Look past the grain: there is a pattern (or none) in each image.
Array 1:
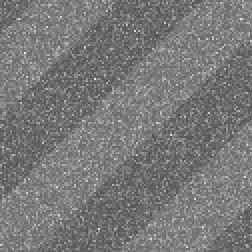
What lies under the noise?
diagonal stripes
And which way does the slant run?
bottom left to top right
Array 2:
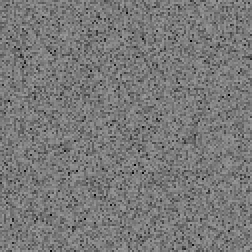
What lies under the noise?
only noise
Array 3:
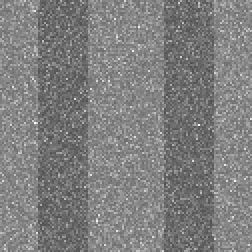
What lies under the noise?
vertical stripes
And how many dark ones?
2
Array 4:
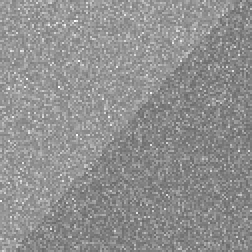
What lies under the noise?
a sharp edge
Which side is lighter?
top left
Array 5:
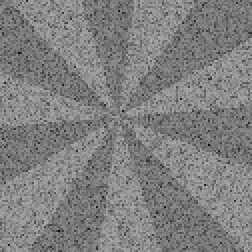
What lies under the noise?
spokes from one point
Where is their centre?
centre
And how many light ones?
7
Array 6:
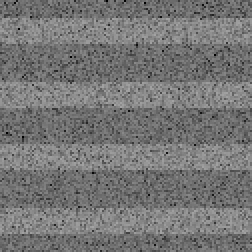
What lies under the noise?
horizontal stripes
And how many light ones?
4
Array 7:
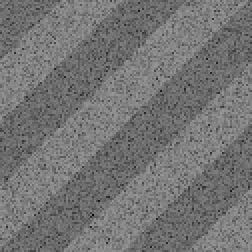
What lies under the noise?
diagonal stripes
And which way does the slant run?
bottom left to top right
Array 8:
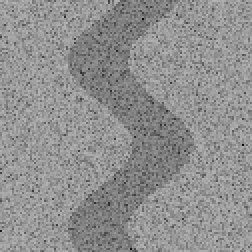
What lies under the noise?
a wavy band
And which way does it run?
top to bottom
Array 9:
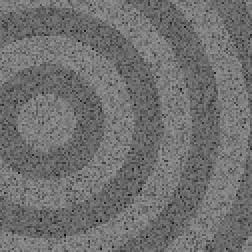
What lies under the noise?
rings round one point
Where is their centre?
middle left
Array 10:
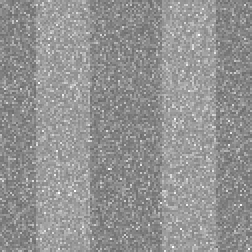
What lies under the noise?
vertical stripes
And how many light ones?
2
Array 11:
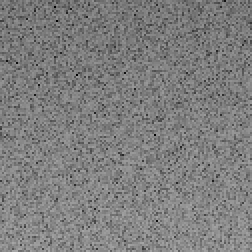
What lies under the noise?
a smooth slope
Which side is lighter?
bottom
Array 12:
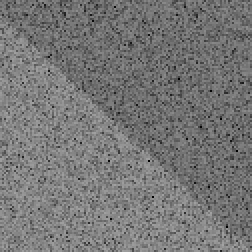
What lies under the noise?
a sharp edge
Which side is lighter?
bottom left
